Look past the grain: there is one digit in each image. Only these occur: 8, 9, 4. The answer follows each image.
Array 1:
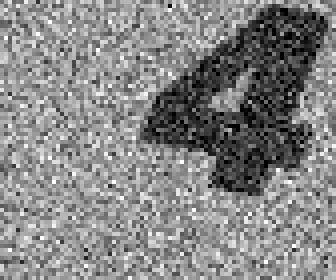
4
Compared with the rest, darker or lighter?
darker
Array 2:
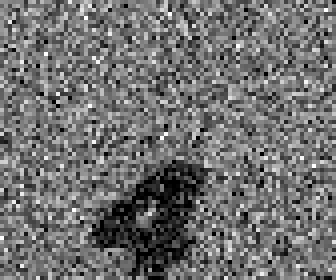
4
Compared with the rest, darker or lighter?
darker
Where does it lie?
bottom middle
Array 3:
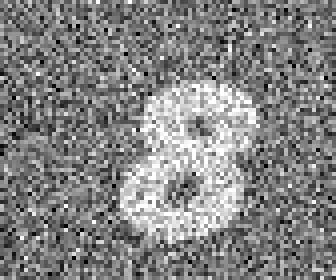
8
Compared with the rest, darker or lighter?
lighter
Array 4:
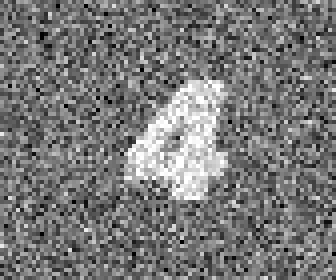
4
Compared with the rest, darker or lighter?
lighter
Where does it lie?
centre
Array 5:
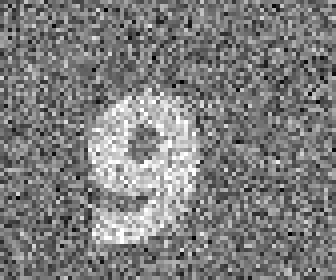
9
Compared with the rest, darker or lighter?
lighter
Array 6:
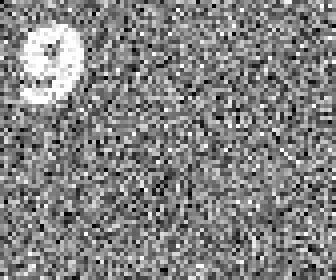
9
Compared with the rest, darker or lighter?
lighter
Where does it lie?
top left
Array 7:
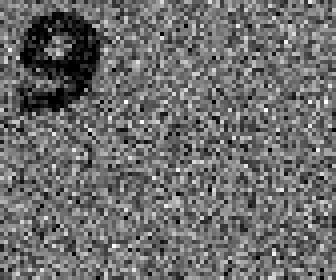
9
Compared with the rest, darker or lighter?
darker
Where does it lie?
top left
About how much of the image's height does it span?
a third
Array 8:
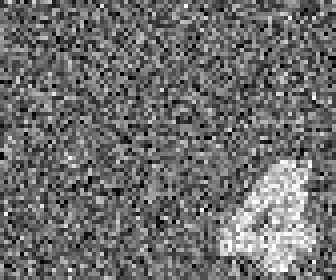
4
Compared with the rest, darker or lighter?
lighter
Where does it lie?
bottom right
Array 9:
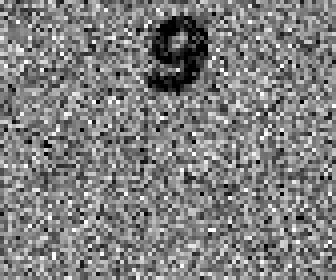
9
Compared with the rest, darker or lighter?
darker
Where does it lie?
top middle
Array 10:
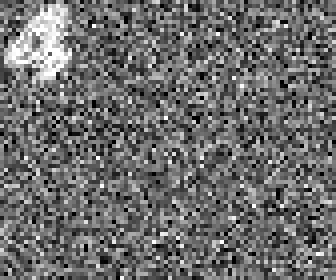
4
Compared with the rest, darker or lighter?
lighter
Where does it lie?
top left
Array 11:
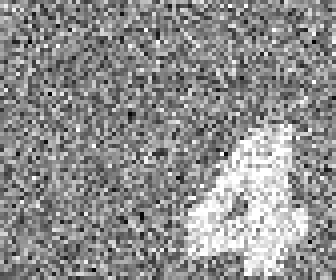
4
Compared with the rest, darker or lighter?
lighter
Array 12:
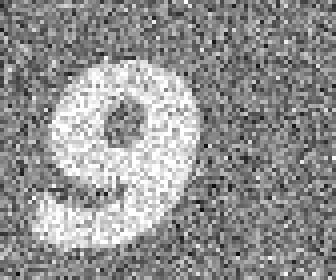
9
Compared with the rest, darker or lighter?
lighter
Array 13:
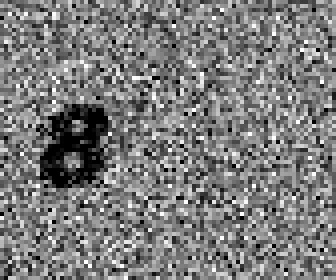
8
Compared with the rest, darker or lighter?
darker
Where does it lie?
middle left
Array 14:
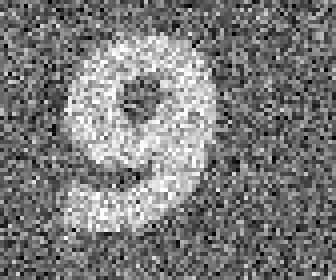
9
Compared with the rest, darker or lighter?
lighter
